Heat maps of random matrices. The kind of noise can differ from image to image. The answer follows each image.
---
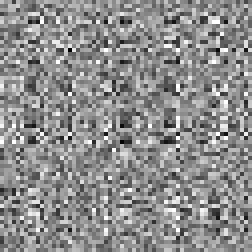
low rank plus noise
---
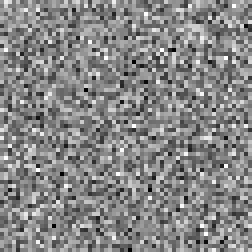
independent entries
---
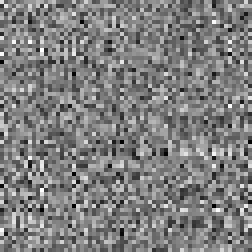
low rank plus noise
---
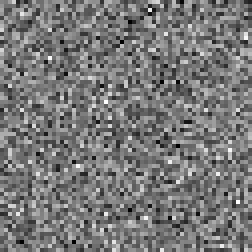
independent entries
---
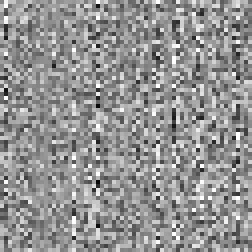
columns of uneven size
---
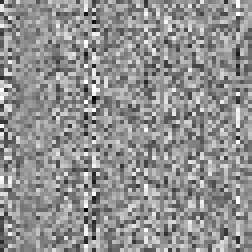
columns of uneven size
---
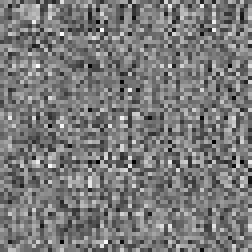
low rank plus noise
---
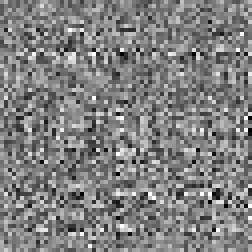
low rank plus noise
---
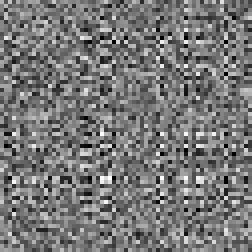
low rank plus noise
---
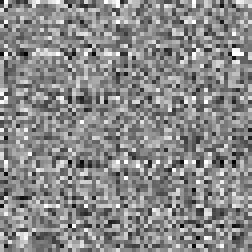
low rank plus noise
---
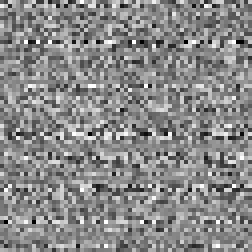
rows of uneven size
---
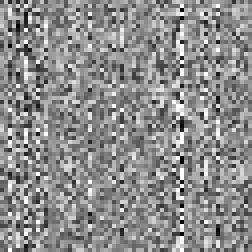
columns of uneven size
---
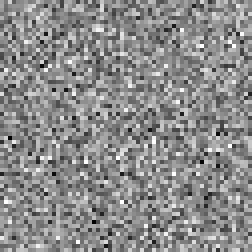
independent entries
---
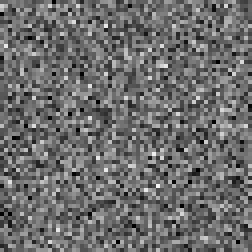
independent entries
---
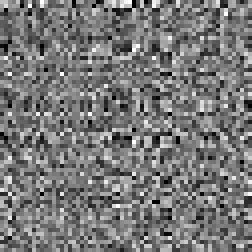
low rank plus noise
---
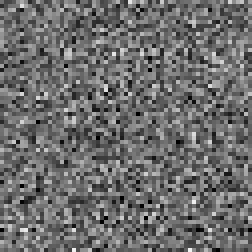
low rank plus noise
